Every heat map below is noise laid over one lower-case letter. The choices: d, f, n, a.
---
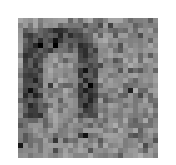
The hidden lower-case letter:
n
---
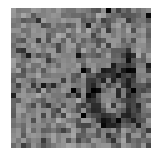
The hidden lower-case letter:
d
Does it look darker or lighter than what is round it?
darker
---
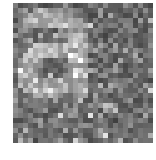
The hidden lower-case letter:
a
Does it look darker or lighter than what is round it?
lighter
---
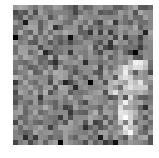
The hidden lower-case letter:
f
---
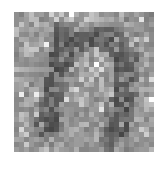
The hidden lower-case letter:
n
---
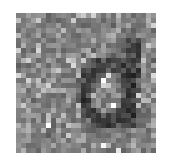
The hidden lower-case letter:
d
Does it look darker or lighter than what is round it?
darker
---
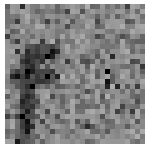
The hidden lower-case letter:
f
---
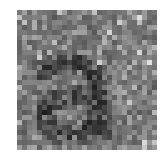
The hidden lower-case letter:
a
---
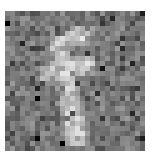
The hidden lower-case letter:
f
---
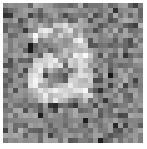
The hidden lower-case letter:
a
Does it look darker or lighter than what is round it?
lighter
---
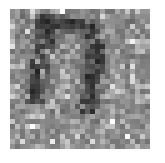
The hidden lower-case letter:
n
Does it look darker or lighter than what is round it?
darker
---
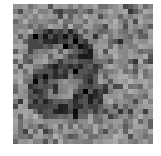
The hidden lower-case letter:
a
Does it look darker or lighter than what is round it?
darker
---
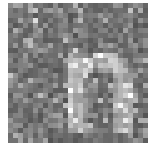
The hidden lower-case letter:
n
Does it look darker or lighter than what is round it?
lighter
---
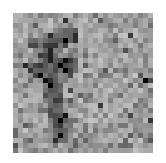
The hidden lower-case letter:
f
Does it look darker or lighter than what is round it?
darker
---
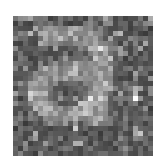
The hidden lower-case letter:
a
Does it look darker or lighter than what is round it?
lighter
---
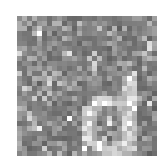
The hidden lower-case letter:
d
